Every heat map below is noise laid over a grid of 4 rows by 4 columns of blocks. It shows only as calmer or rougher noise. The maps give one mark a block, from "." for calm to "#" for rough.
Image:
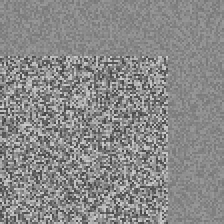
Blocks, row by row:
. . . .
# # # .
# # # .
# # # .
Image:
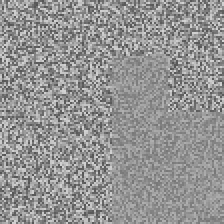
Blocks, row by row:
# # # #
# # . #
# # . .
# # . .
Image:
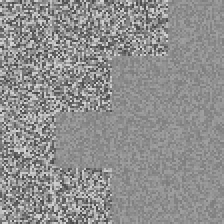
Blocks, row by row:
# # # .
# # . .
# . . .
# # . .
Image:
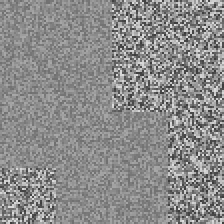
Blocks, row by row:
. . # #
. . # #
. . . #
# . . #
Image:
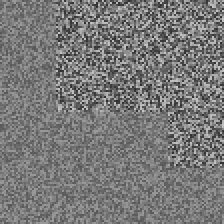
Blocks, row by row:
. # # #
. # # #
. . . #
. . . .
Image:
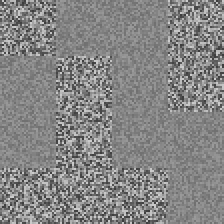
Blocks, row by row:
# . . #
. # . #
. # . .
# # # .
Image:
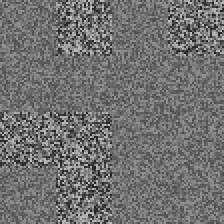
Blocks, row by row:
. # . #
. . . .
# # . .
. # . .
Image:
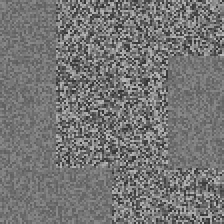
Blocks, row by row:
. # # #
. # # .
. # # .
. . # #
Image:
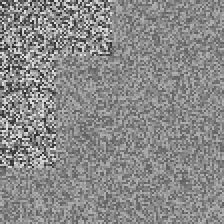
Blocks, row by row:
# # . .
# . . .
# . . .
. . . .
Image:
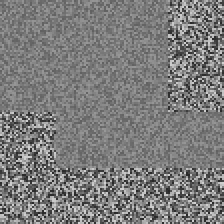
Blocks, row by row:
. . . #
. . . #
# . . .
# # # #
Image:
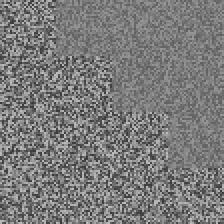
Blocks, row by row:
# . . .
# # . .
# # # .
# # # #
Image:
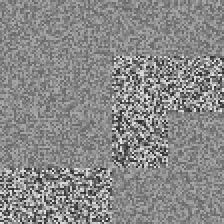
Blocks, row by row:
. . . .
. . # #
. . # .
# # . .
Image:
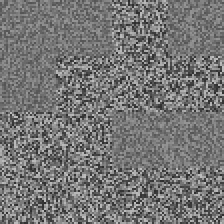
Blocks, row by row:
. . # .
. # # #
# # . .
# # # #
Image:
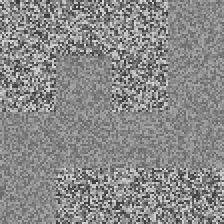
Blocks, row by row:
# # # .
# . # .
. . . .
. # # #
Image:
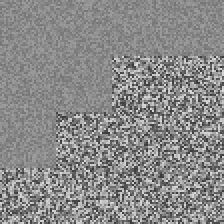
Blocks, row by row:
. . . .
. . # #
. # # #
# # # #
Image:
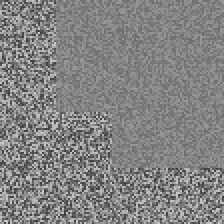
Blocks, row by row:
# . . .
# . . .
# # . .
# # # #
